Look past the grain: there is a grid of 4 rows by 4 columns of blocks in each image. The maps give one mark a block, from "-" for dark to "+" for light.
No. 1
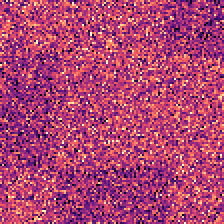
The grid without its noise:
+ + + -
- + + +
- + + +
+ - - +
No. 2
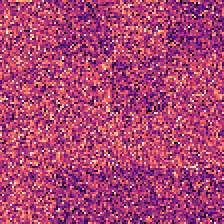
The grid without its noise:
+ - + -
+ + - +
+ + + +
+ - - -
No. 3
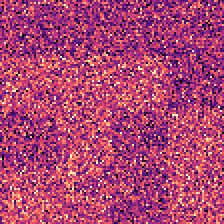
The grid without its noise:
- - - -
+ + + -
- + - +
+ + - +
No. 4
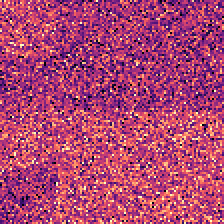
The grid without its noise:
+ - - -
- - - -
+ + + +
- + + +
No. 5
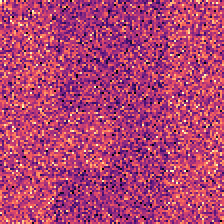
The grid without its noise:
+ - - +
+ - - +
+ + - +
+ - - +
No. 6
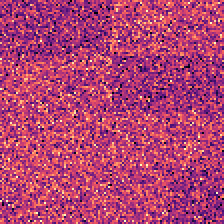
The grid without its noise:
- - + +
+ + - -
+ + + +
+ + + -
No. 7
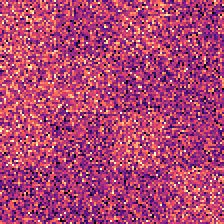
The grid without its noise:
+ - + -
+ + - -
+ - + -
- - - +
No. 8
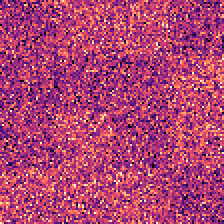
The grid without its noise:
- + + -
- - - +
- + - +
+ + + -
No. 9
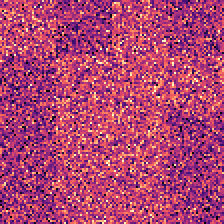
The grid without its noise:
+ - + -
- + + +
- + + -
- + + -
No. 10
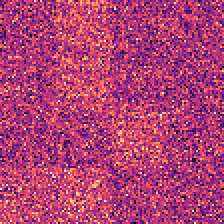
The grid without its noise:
- + - -
- + - -
- - + -
+ + - -
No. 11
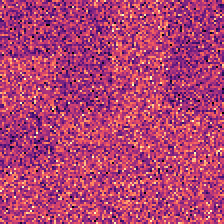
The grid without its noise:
- - + -
+ - + -
- + + +
+ + + +
